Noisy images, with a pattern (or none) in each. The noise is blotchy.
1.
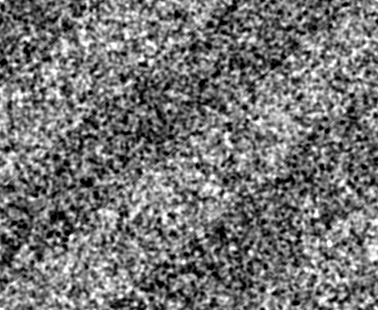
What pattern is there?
diagonal stripes
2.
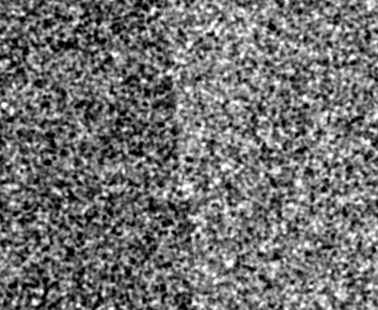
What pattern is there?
a sharp edge
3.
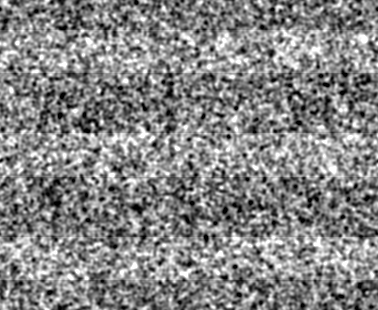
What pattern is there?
horizontal stripes
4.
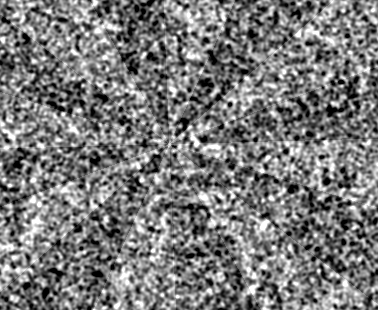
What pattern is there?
spokes from one point
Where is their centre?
centre
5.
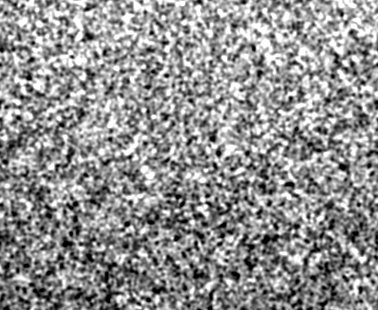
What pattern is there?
a smooth slope
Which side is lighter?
top
